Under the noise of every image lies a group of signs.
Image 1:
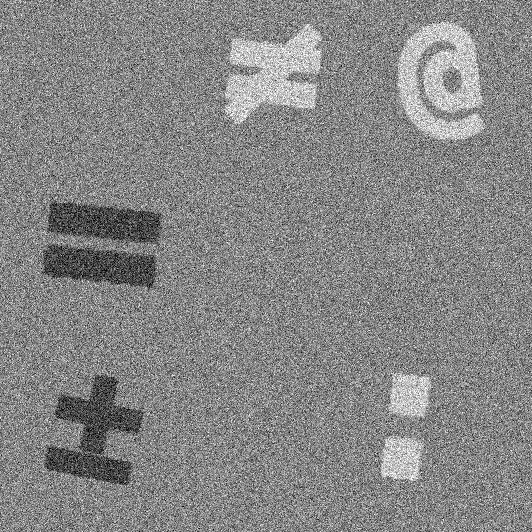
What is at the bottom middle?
nothing
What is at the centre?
nothing
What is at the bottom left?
plus-minus sign
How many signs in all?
5
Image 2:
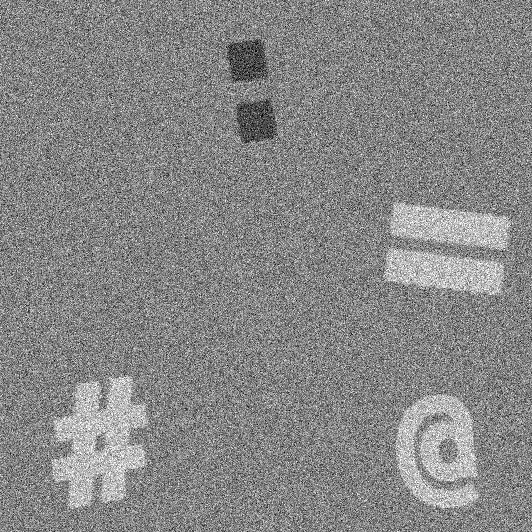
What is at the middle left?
nothing
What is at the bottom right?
at sign
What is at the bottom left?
hash sign
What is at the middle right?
equals sign
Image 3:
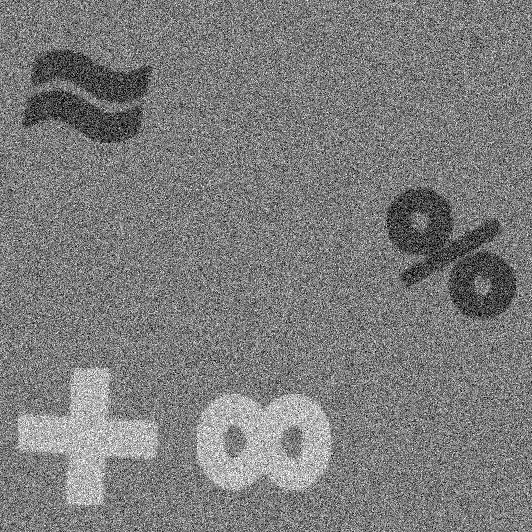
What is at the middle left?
nothing
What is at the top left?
approximately sign
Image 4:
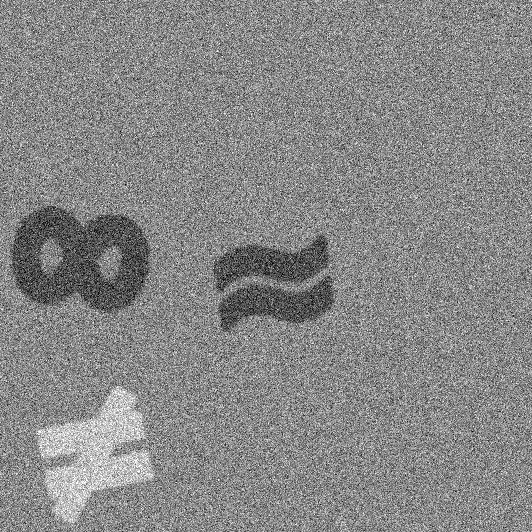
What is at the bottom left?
not-equal sign
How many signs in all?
3
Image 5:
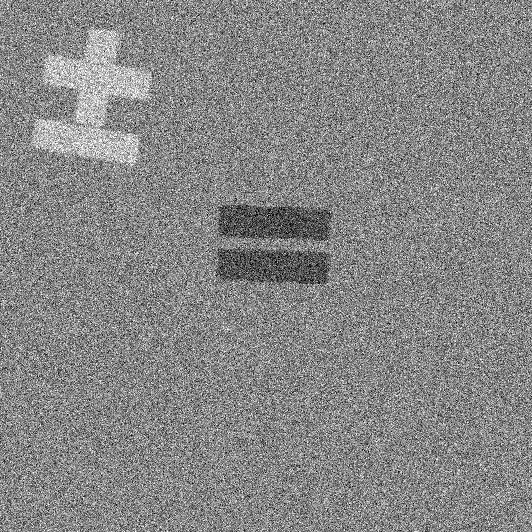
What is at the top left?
plus-minus sign
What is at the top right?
nothing
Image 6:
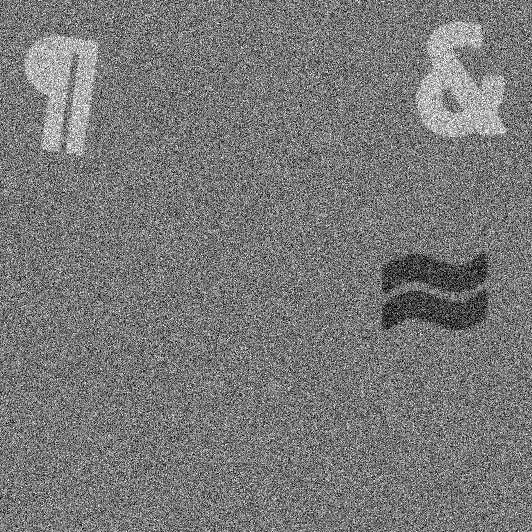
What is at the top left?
pilcrow
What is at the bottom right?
nothing
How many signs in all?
3
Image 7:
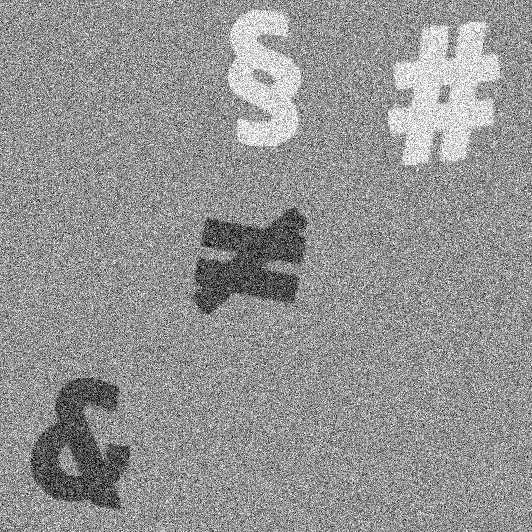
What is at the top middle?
section sign
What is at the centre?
not-equal sign
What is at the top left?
nothing
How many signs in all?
4
